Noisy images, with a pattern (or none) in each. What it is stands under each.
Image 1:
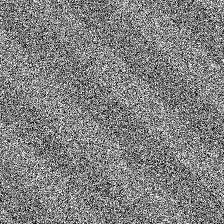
diagonal stripes
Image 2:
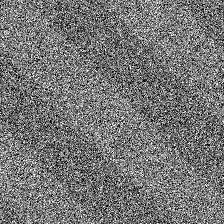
diagonal stripes
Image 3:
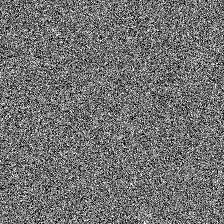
only noise
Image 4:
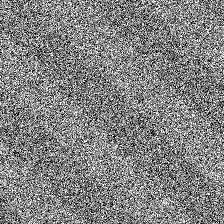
diagonal stripes
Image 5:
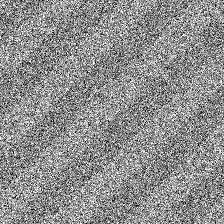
diagonal stripes
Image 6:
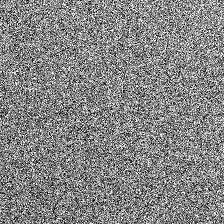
a smooth slope
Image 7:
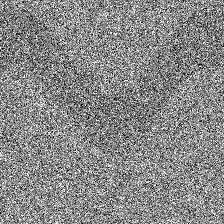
a wavy band
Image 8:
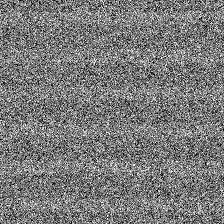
horizontal stripes
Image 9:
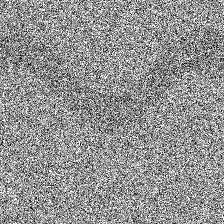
a wavy band
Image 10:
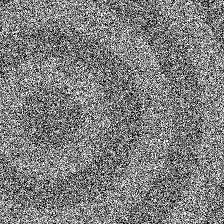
rings round one point
